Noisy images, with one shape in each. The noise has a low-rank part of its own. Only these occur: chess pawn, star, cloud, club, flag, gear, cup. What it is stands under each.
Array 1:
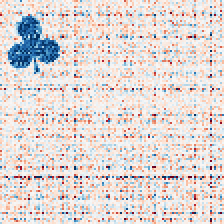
club
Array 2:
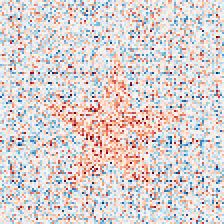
star
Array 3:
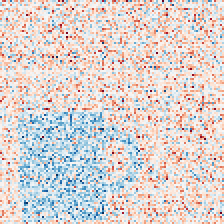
cup
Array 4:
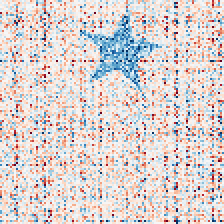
star
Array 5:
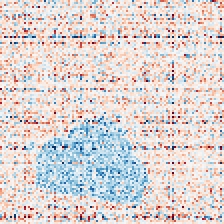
cloud
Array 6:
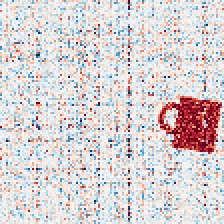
cup
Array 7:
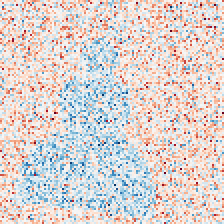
chess pawn
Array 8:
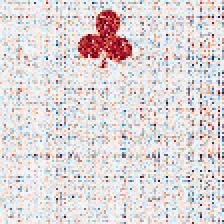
club
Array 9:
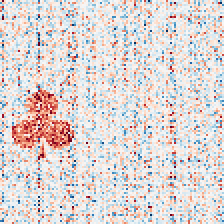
club
